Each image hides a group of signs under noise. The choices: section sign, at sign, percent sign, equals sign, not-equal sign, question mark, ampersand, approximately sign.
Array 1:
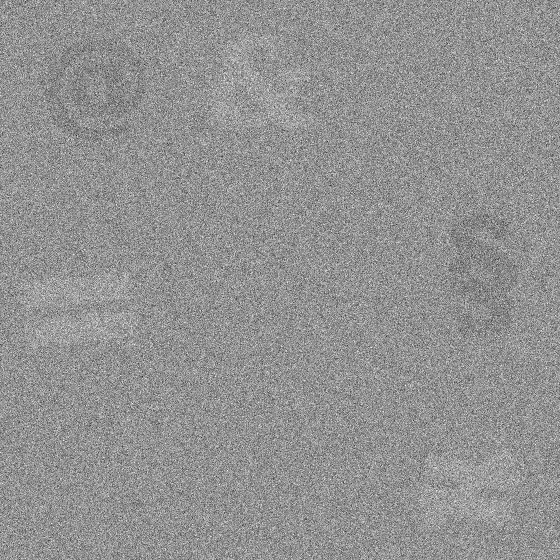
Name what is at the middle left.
equals sign
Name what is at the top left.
at sign
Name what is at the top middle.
ampersand
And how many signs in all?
5
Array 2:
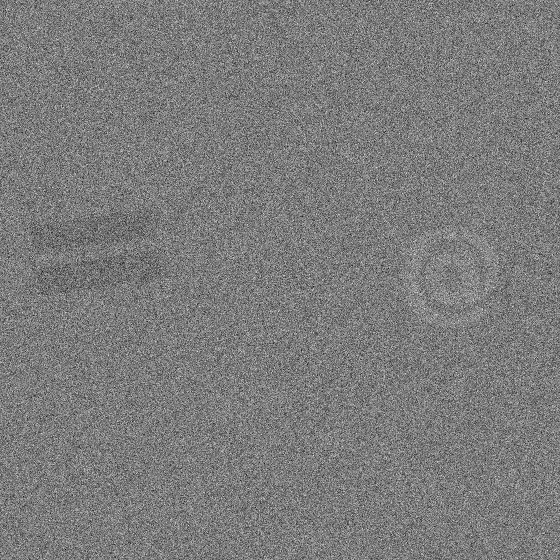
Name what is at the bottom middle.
nothing
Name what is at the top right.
nothing
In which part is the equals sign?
middle left
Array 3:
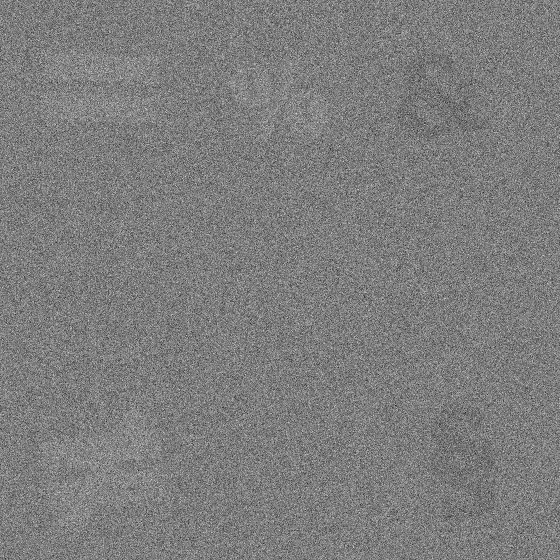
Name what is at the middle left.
nothing
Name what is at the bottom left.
not-equal sign
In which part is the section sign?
bottom right
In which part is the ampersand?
top right
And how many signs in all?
5
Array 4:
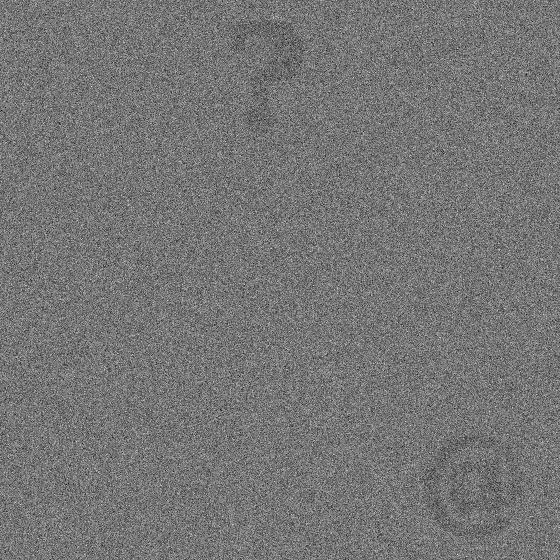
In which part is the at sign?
bottom right
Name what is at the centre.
nothing
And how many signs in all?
2
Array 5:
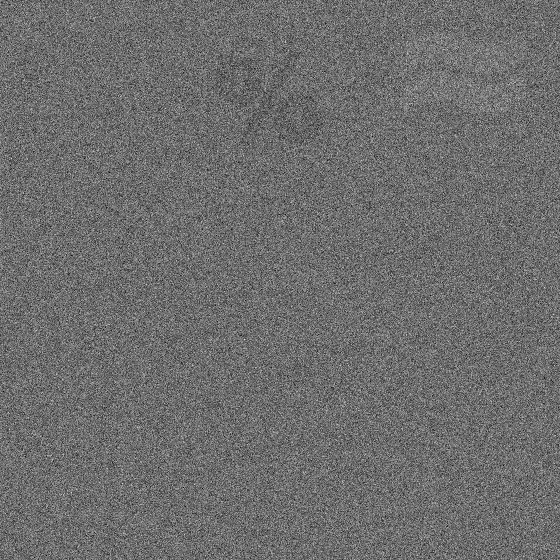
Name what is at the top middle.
percent sign
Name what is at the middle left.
nothing
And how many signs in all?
2
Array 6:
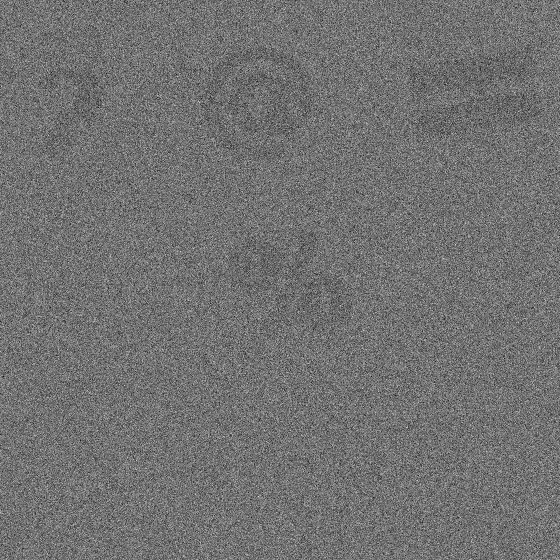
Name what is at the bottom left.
nothing
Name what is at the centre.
percent sign
